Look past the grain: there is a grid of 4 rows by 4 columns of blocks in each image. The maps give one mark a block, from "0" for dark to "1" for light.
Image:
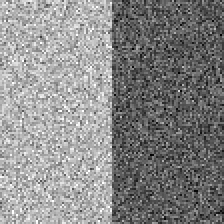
1100
1100
1100
1100
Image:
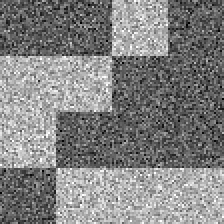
0010
1100
1000
0111
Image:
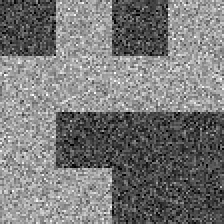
0101
1111
1000
1100
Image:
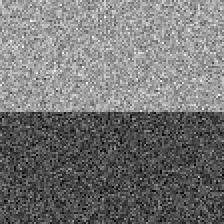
1111
1111
0000
0000
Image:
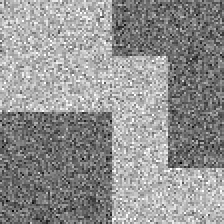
1100
1110
0010
0011
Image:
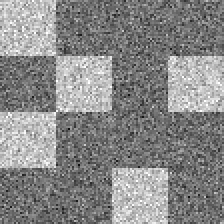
1000
0101
1000
0010
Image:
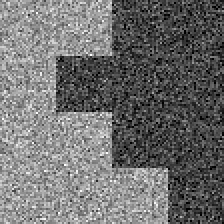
1100
1000
1100
1110
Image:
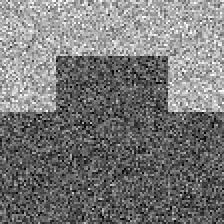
1111
1001
0000
0000
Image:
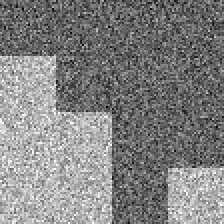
0000
1000
1100
1101
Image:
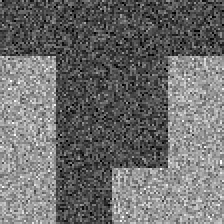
0000
1001
1001
1011
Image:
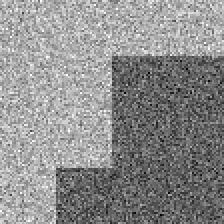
1111
1100
1100
1000
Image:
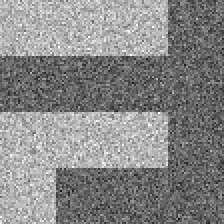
1110
0000
1110
1000
